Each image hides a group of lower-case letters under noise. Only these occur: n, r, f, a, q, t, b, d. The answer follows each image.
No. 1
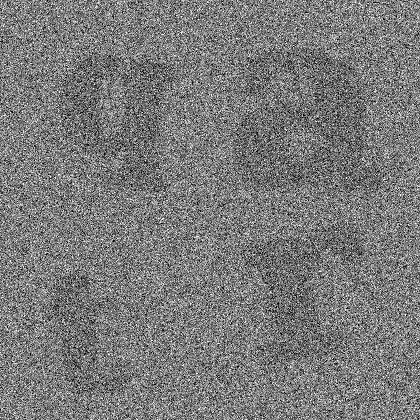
top left: q; top right: a; bottom left: t; bottom right: r
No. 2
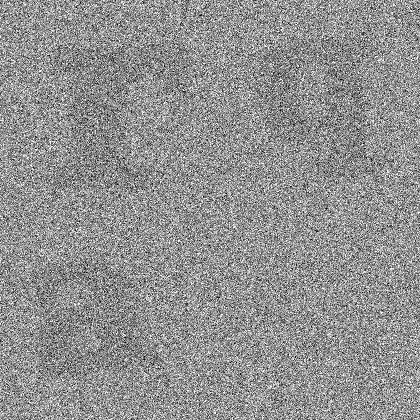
top left: r; top right: q; bottom left: a
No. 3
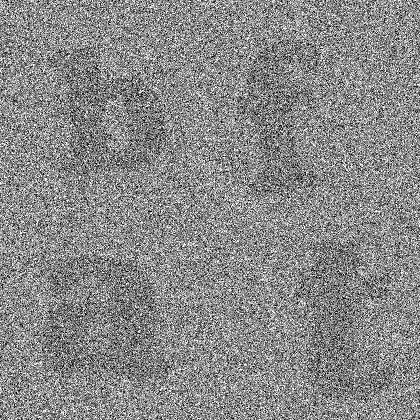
top left: b; top right: f; bottom left: a; bottom right: t
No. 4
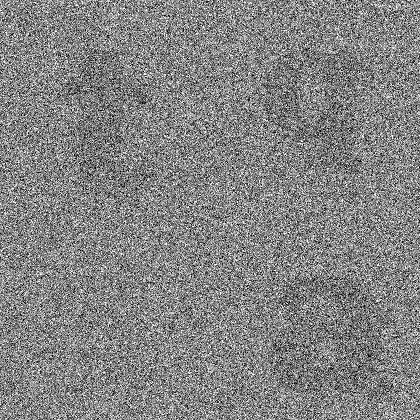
top left: t; top right: q; bottom right: a
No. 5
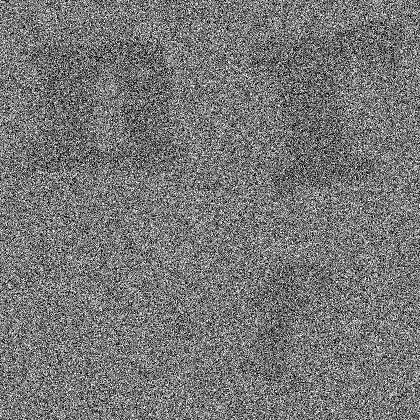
top left: n; top right: r; bottom right: f
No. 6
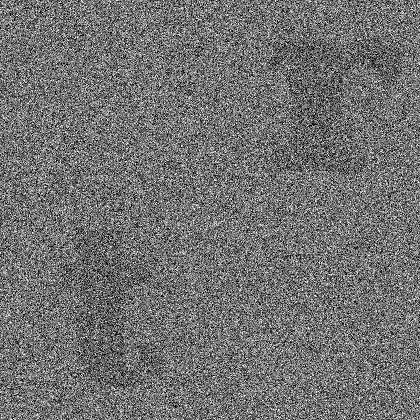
top right: r; bottom left: t
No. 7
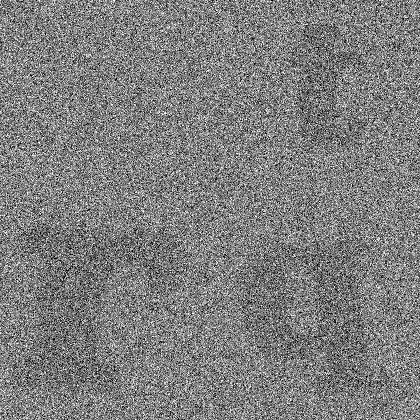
top right: t; bottom left: r; bottom right: q
